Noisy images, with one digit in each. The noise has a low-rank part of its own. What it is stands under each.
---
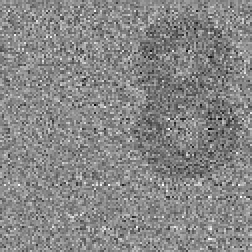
8
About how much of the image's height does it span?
two thirds
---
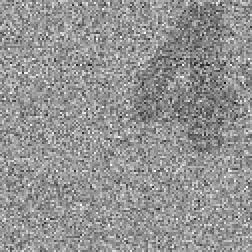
4
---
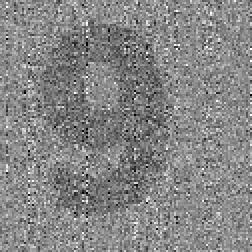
9
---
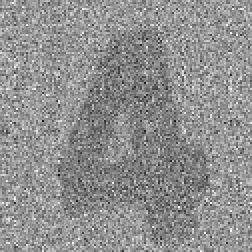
4
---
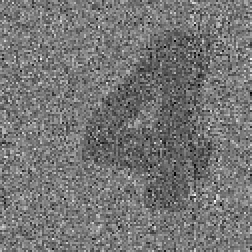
4
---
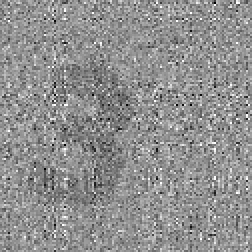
3
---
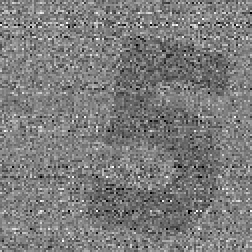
5
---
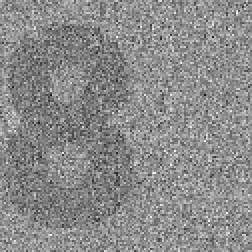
8
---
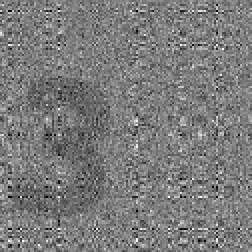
3
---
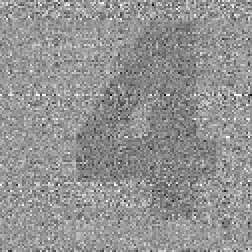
4
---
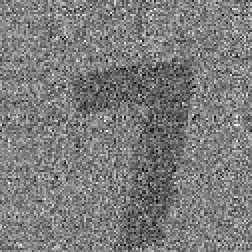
7
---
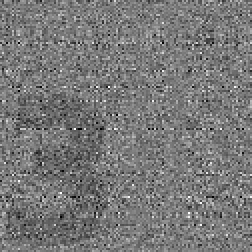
3
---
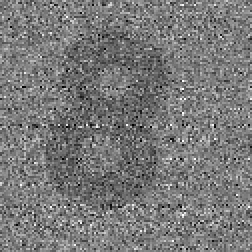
8
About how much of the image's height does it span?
two thirds
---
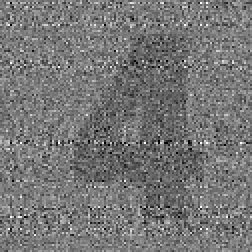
4
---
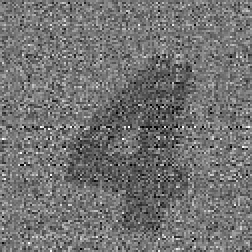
4
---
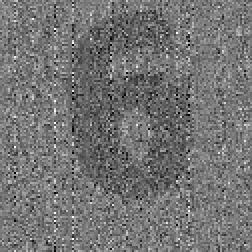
6
